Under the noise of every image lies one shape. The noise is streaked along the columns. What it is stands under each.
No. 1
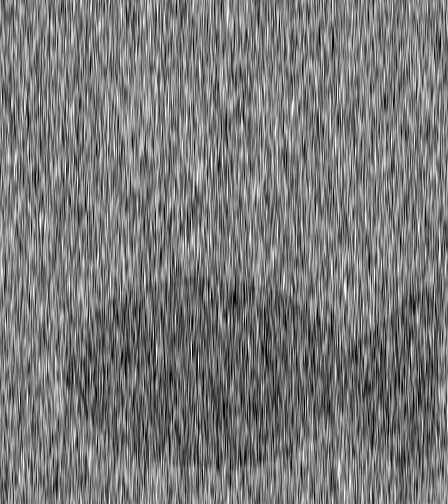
dark fish
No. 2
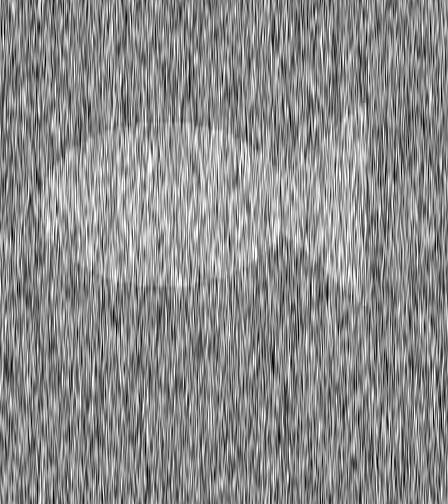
light fish
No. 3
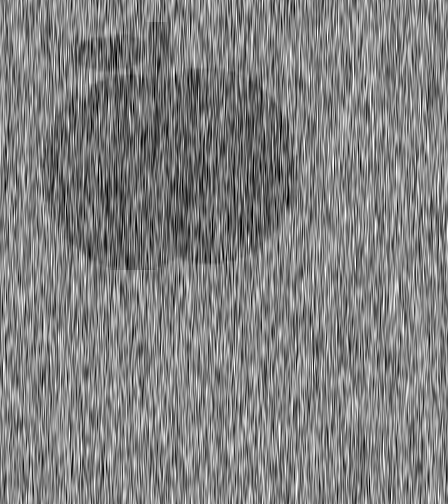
dark apple
